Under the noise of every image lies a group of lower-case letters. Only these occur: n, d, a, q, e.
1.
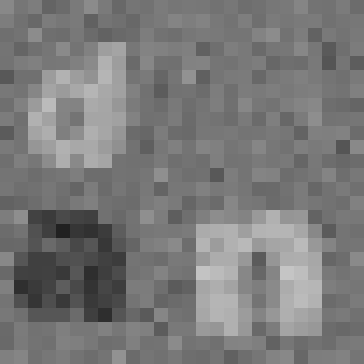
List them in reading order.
top left: light d; bottom left: dark a; bottom right: light n
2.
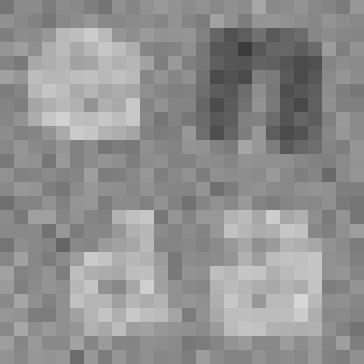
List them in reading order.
top left: light e; top right: dark n; bottom left: light d; bottom right: light a
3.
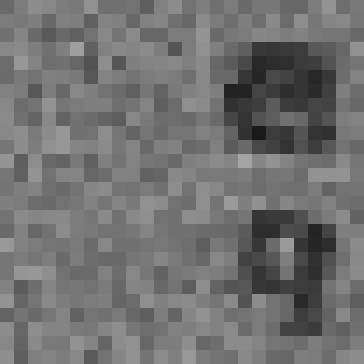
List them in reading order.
top right: dark e; bottom right: dark q
